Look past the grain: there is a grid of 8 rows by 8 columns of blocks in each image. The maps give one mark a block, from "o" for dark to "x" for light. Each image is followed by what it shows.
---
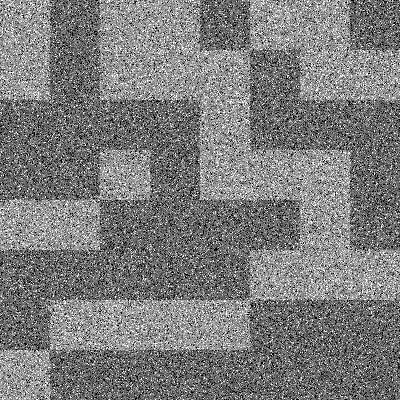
xoxxoxxo
xoxxxoxx
ooooxooo
ooxoxxxo
xxooooxo
oooooxxx
oxxxxooo
xooooooo
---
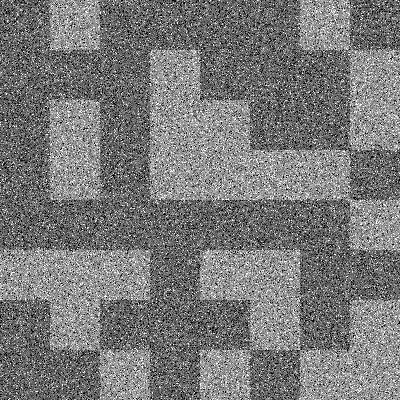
oxooooxo
oooxooox
oxoxxoox
oxoxxxxo
ooooooox
xxxoxxoo
oxoooxox
ooxoxoxx
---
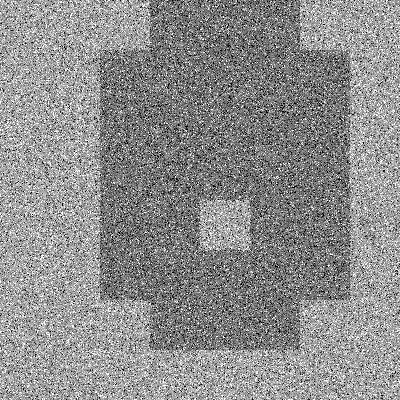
xxxoooxx
xxooooox
xxooooox
xxooooox
xxooxoox
xxooooox
xxxoooxx
xxxxxxxx
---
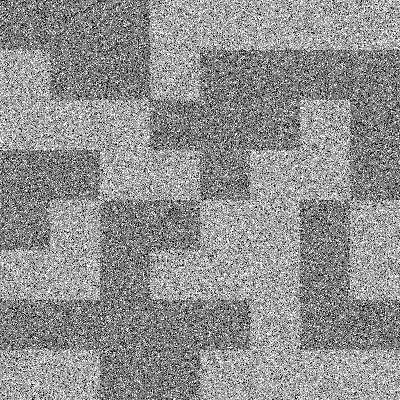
oooxxxxx
xooxoooo
xxxoooxo
ooxxoxxo
oxooxxox
xxoxxxox
oooooxoo
xxooxxxx
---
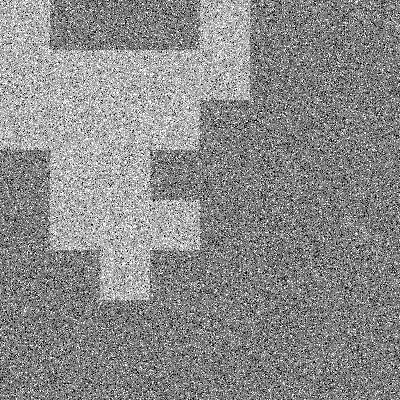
xoooxooo
xxxxxooo
xxxxoooo
oxxooooo
oxxxoooo
ooxooooo
oooooooo
oooooooo
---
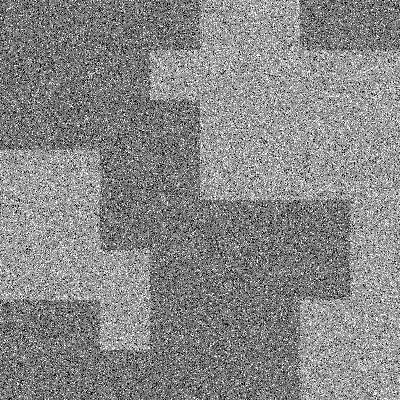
ooooxxoo
oooxxxxx
ooooxxxx
xxooxxxx
xxooooox
xxxoooox
ooxoooxx
ooooooxx
